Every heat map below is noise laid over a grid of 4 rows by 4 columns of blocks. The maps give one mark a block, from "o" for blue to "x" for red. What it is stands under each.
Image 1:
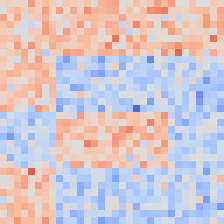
x x x x
x o o o
o x x o
x o o o
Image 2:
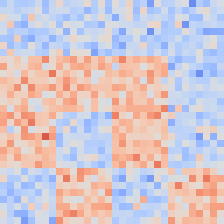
o o o o
x x x o
x o x o
o x o x
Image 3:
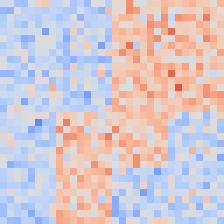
o o x x
o o x x
o x x o
o x o o
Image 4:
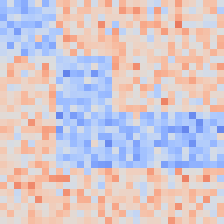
o x x x
x o x x
x o o o
x x x x
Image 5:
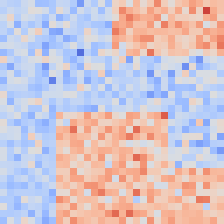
o o x x
o o o o
o x x o
o x x x
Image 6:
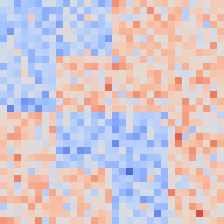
o o x x
o x x x
x o o x
x x o x
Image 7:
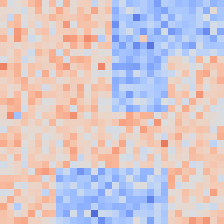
x x o o
x x o x
x x x x
x o o x
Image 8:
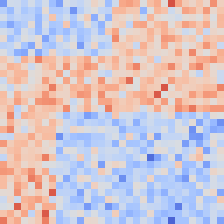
o o x x
x x x x
x o o o
x o o o
